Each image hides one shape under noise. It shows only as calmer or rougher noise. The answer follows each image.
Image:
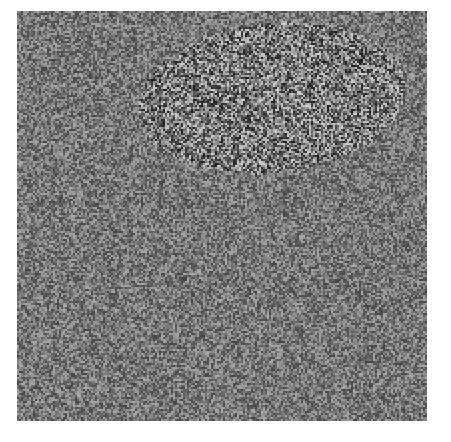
ellipse
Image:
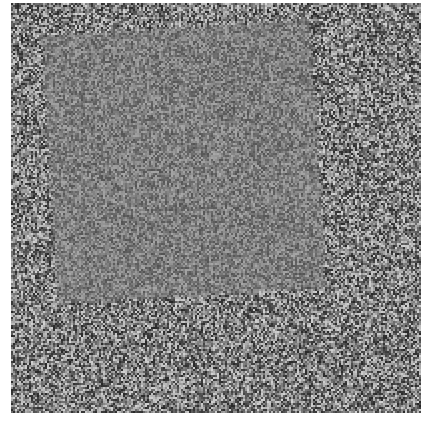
square
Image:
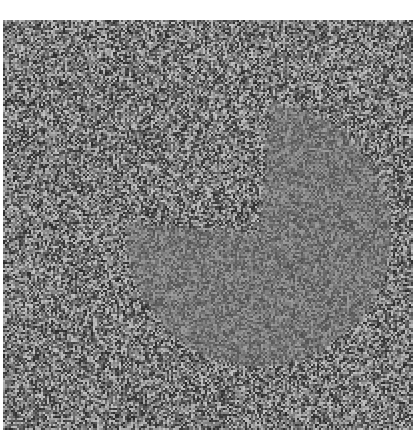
disc with a wedge cut out
